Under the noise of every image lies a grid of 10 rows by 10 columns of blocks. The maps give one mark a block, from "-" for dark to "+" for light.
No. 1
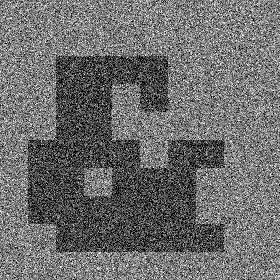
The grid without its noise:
+ + + + + + + + + +
+ + + + + + + + + +
+ + - - - - + + + +
+ + - - + - + + + +
+ + - - + + + + + +
+ - - - - + - - + +
+ - - + - - - + + +
+ - - - - - - + + +
+ + - - - - - - + +
+ + + + + + + + + +
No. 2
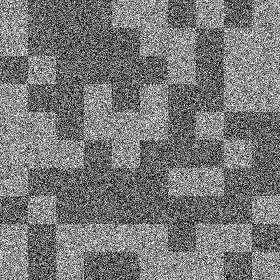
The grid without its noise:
+ - - - + + - + - +
+ - - - - + + - + +
- + - - - - + - + +
+ - - + - + - - + +
+ + - + + + - + - -
+ + + - + - - - + -
+ - - - - - + + - -
- + - - - - - - - +
+ - + + + + - + + -
+ - + - - + + + - +
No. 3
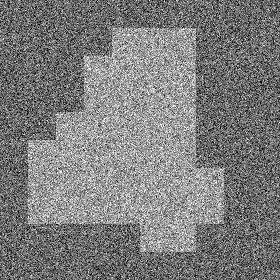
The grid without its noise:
- - - - - - - - - -
- - - - + + + - - -
- - - + + + + - - -
- - - + + + + - - -
- - + + + + + - - -
- + + + + + + - - -
- + + + + + + + - -
- + + + + + + + - -
- - - - - + + - - -
- - - - - - - - - -
